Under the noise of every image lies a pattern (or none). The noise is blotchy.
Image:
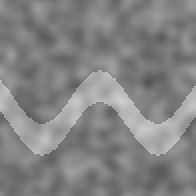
a wavy band
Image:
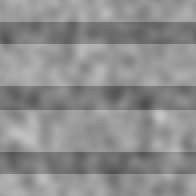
horizontal stripes
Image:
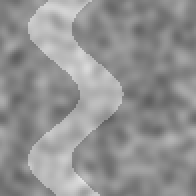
a wavy band
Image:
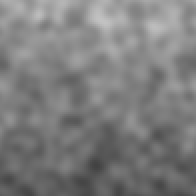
a smooth slope
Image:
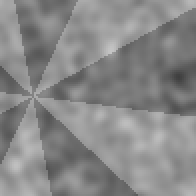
spokes from one point
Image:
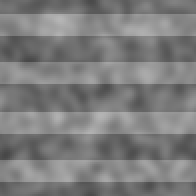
horizontal stripes
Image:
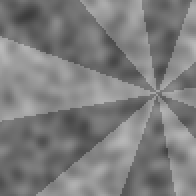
spokes from one point
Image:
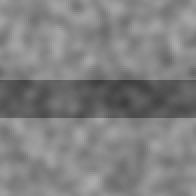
one horizontal stripe
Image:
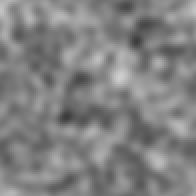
only noise
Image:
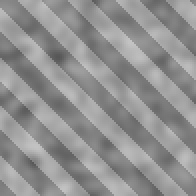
diagonal stripes
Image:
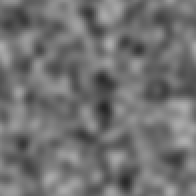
only noise
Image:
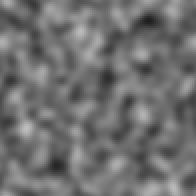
only noise
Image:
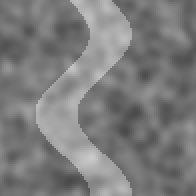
a wavy band
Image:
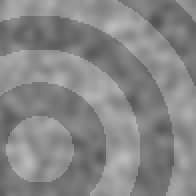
rings round one point
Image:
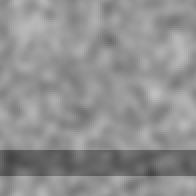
one horizontal stripe
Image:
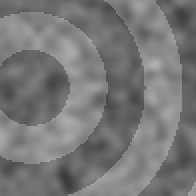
rings round one point
